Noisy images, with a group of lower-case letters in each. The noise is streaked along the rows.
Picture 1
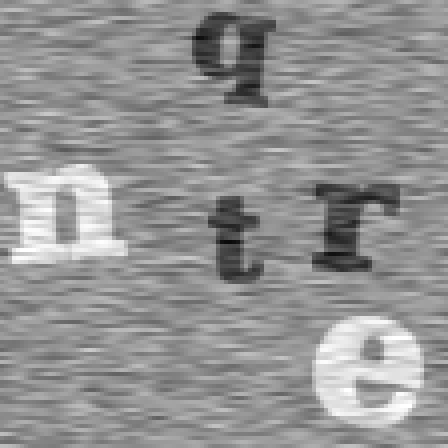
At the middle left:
n
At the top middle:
q
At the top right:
nothing
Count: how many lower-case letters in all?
5
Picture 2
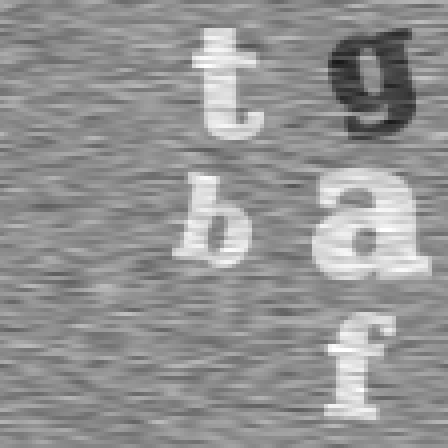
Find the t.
top middle
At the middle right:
a
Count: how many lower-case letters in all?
5
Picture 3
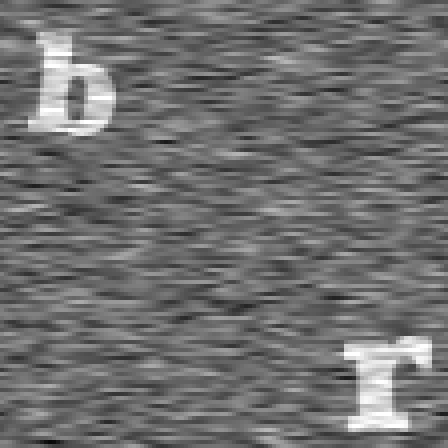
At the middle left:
nothing
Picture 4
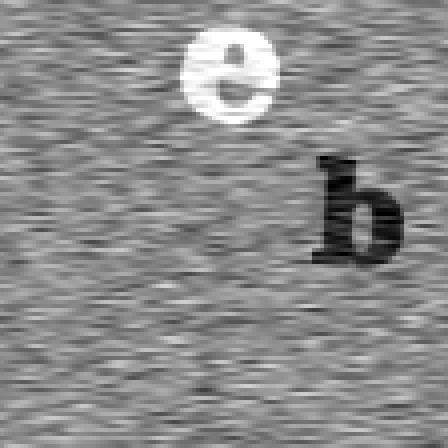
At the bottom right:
nothing
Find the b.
middle right
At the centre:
nothing
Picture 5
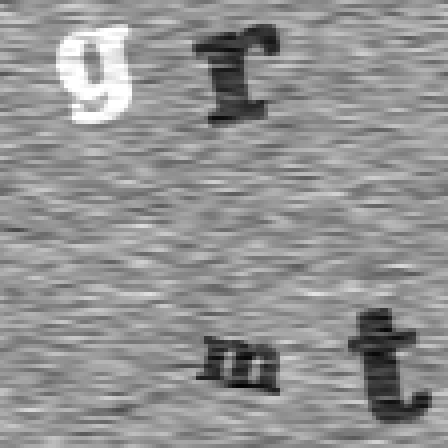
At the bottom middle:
m
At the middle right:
nothing
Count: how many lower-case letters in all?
4
